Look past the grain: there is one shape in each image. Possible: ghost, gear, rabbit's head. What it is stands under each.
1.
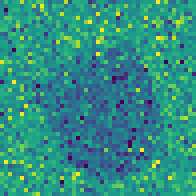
ghost
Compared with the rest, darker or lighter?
darker
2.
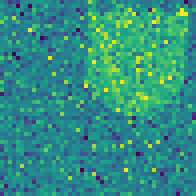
ghost
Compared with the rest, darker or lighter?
lighter
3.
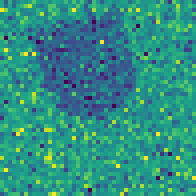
ghost
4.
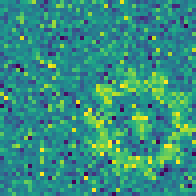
gear
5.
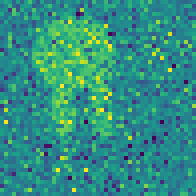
rabbit's head
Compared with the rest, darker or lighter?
lighter
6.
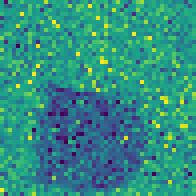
ghost
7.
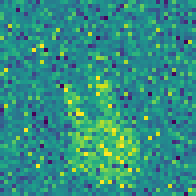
rabbit's head
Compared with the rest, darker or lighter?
lighter
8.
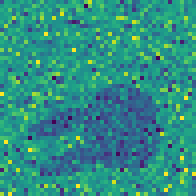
rabbit's head
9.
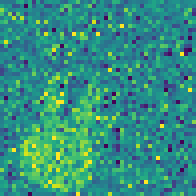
rabbit's head
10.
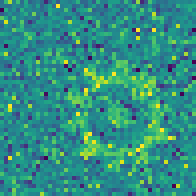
gear
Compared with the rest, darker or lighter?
lighter
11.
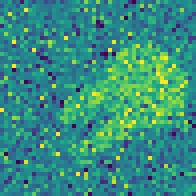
rabbit's head
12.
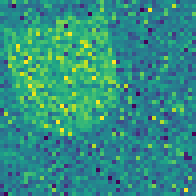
ghost
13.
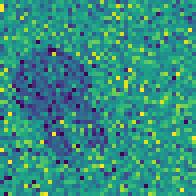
rabbit's head
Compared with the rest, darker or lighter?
darker
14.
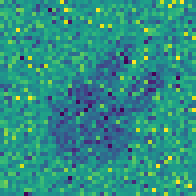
rabbit's head
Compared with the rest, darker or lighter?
darker
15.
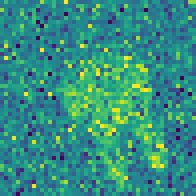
rabbit's head
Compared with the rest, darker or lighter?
lighter
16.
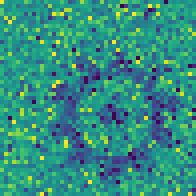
gear
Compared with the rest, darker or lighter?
darker
